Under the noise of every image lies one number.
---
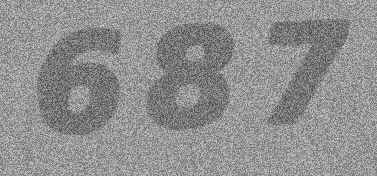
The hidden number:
687
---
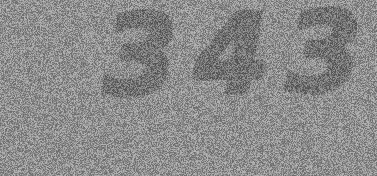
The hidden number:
343
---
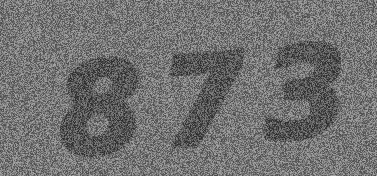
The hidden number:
873
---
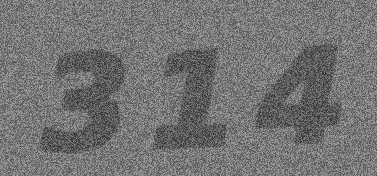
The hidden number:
314
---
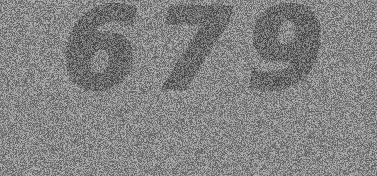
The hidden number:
679
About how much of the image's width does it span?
two thirds
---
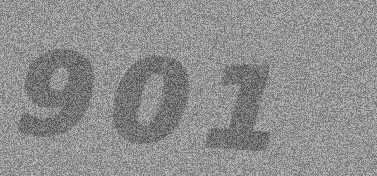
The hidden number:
901
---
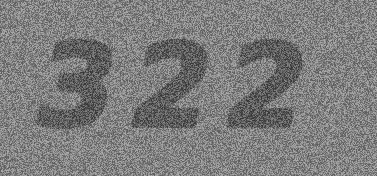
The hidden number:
322
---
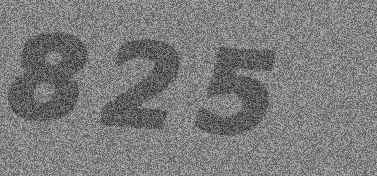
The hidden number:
825
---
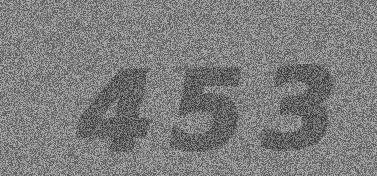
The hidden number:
453
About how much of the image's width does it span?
two thirds
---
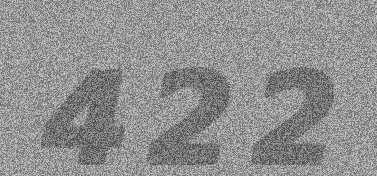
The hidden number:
422
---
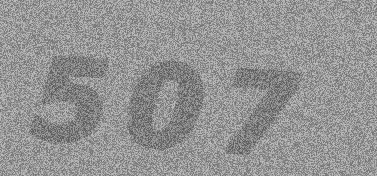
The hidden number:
507
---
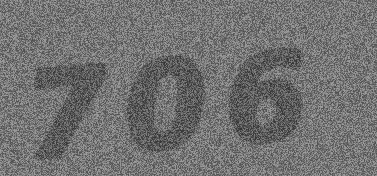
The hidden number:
706
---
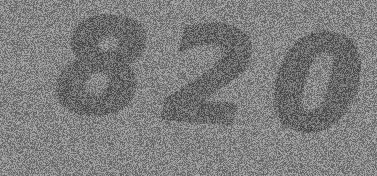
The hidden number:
820
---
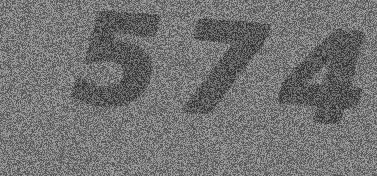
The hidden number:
574
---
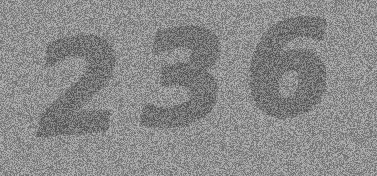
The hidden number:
236
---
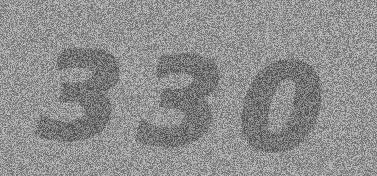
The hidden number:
330
